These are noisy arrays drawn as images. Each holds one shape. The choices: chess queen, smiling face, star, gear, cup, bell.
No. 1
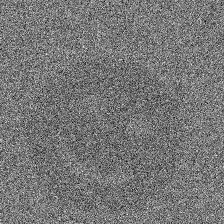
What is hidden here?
dark smiling face
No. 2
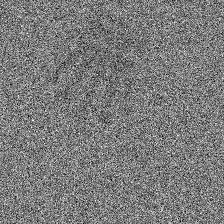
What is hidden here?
dark chess queen
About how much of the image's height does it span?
half
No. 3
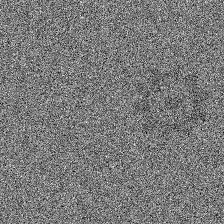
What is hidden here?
dark gear, middle right
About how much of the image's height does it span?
a third
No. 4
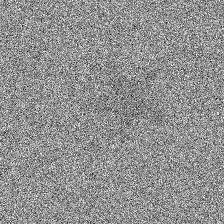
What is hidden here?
dark star, centre
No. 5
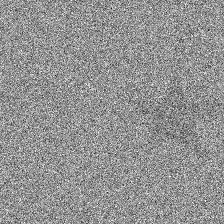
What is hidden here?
dark star, middle right
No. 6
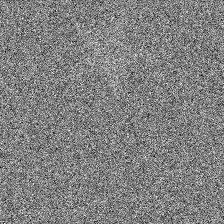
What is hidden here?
light star, top middle
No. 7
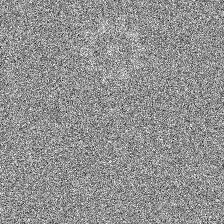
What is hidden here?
light gear, top middle
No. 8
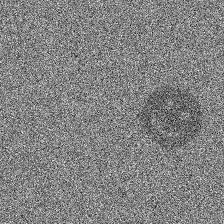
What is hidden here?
dark smiling face, middle right
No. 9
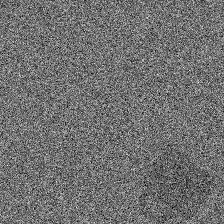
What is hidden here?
dark cup, bottom right
